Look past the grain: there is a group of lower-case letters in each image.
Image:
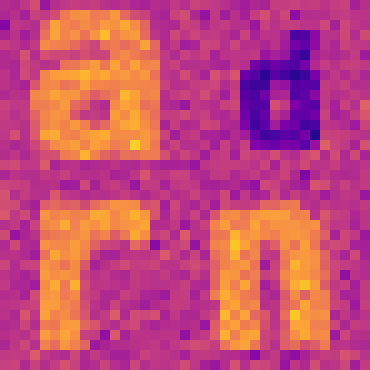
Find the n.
bottom right
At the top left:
a
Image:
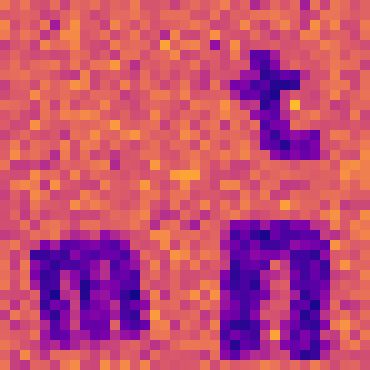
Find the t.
top right
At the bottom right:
n
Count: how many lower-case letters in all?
3
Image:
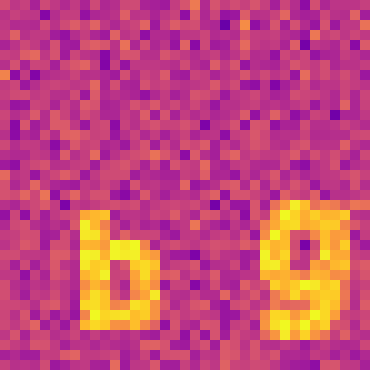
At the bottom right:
g
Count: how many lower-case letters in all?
2
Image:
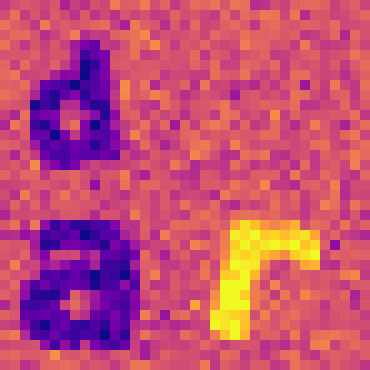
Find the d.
top left
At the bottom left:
a
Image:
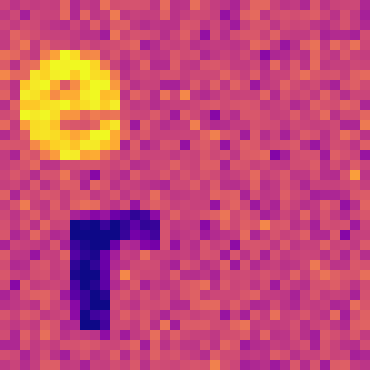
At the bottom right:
nothing
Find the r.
bottom left
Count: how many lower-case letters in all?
2
